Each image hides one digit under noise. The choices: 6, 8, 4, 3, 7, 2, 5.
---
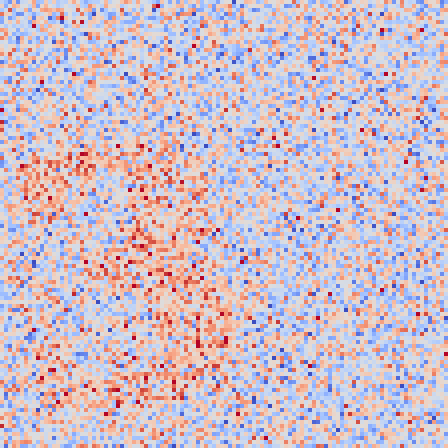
red 3
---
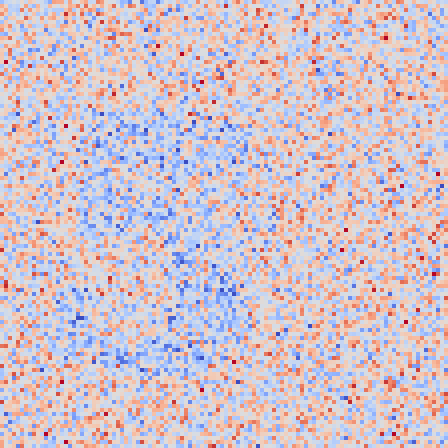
blue 5
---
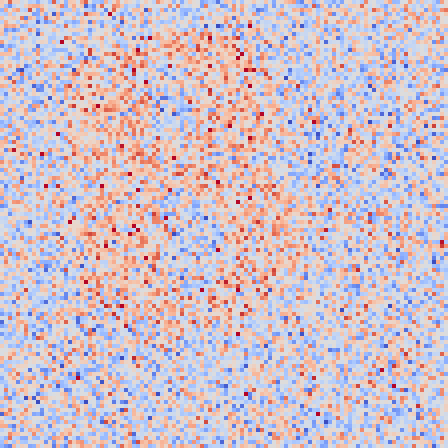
red 8
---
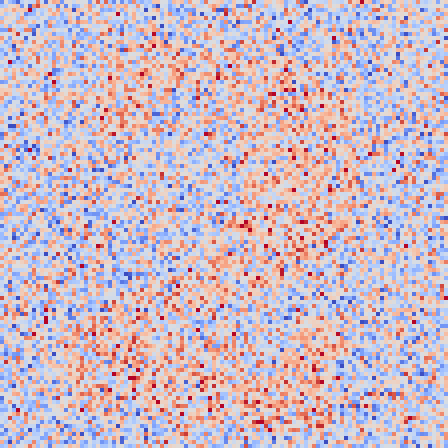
red 2
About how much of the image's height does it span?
nearly all
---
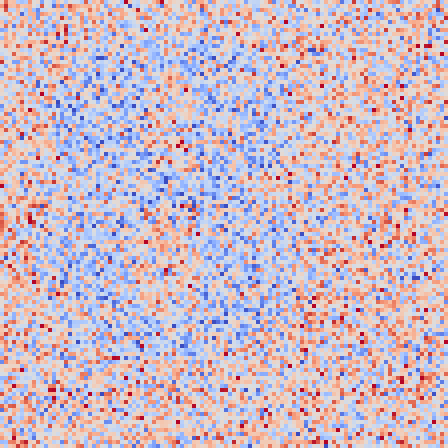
blue 8
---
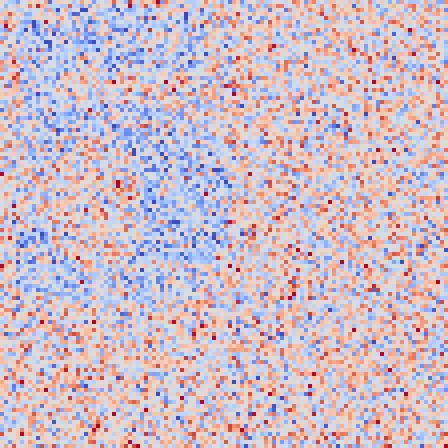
blue 5
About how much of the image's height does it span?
two thirds
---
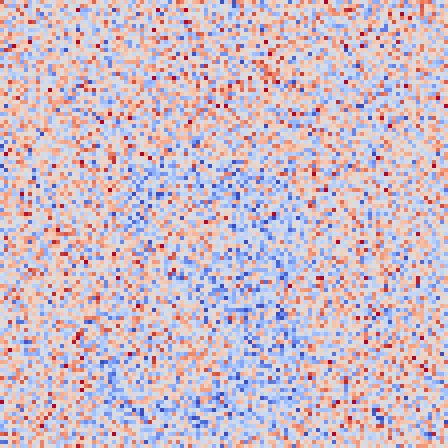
blue 3
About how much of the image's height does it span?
two thirds
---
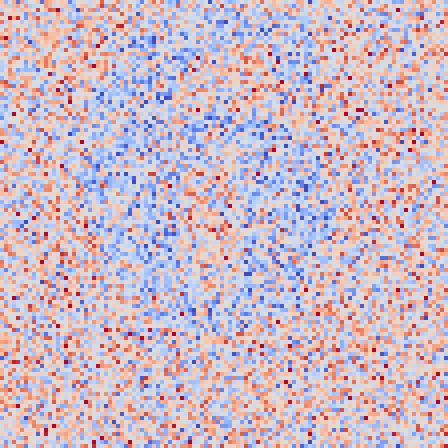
blue 6
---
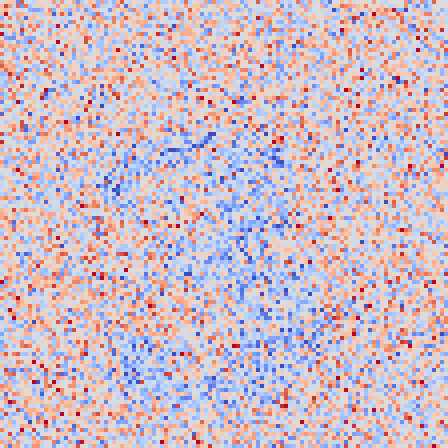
blue 3
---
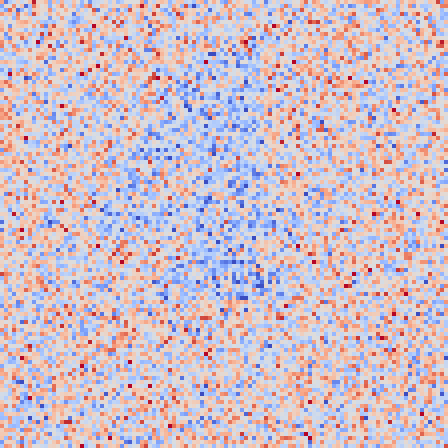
blue 4
